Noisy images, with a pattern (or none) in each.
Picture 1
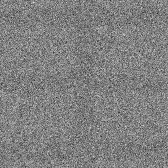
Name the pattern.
bands of rows crossing bands of columns
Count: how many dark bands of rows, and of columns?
3 and 1
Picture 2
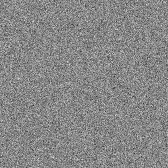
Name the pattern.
only noise
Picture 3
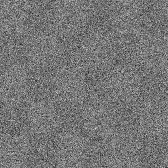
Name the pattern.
a checkerboard
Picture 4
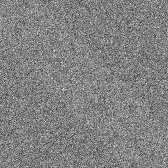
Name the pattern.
a diagonal band
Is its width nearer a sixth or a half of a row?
a half
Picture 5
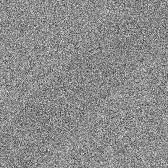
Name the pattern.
a diagonal band
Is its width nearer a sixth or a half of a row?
a half
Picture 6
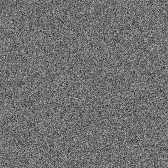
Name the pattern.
only noise
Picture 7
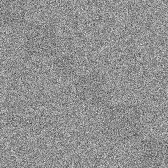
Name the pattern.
blocks along the diagonal
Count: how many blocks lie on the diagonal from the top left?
6
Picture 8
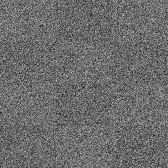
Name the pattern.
a checkerboard
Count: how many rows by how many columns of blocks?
4 by 3
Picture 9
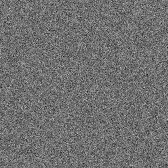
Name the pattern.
only noise
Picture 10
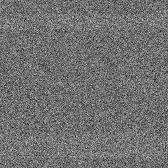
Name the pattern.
bands of rows
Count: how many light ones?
2
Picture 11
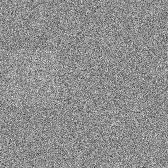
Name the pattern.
one block
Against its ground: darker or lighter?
lighter
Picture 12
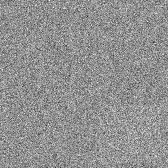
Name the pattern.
one block
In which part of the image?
bottom right
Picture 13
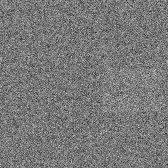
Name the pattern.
one block
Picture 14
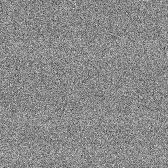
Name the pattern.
bands of rows
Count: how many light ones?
3
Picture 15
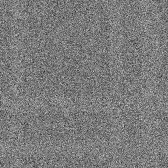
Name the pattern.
bands of rows crossing bands of columns
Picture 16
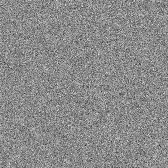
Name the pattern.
only noise
